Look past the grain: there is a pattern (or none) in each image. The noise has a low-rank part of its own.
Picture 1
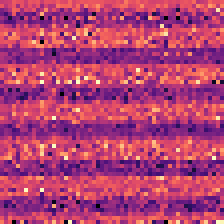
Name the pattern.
horizontal stripes
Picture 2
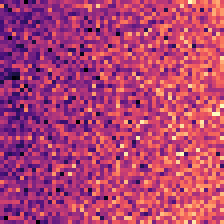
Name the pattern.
a smooth slope
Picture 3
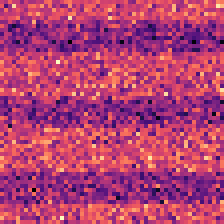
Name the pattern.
horizontal stripes
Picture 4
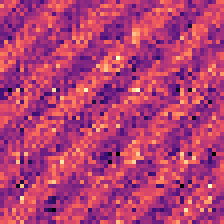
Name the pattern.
diagonal stripes
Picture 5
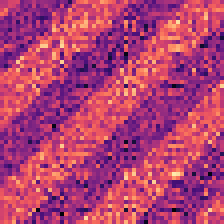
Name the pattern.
diagonal stripes
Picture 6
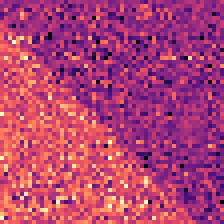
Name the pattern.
a sharp edge
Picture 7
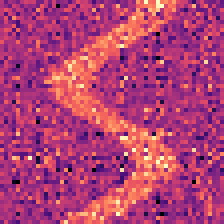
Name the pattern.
a wavy band
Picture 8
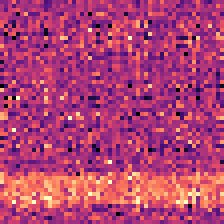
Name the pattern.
one horizontal stripe
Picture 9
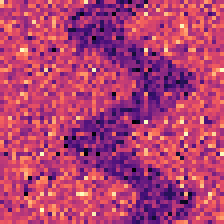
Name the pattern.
a wavy band
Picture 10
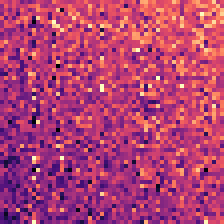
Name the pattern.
a smooth slope
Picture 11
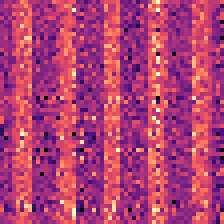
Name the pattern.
vertical stripes
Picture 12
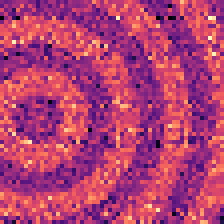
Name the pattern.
rings round one point
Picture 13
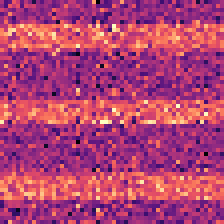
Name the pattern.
horizontal stripes
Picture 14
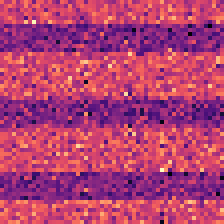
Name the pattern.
horizontal stripes
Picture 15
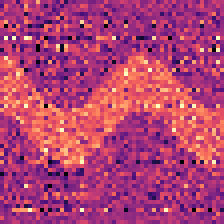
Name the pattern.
a wavy band
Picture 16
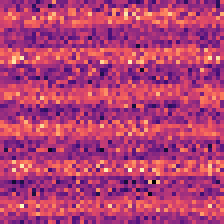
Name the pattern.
horizontal stripes
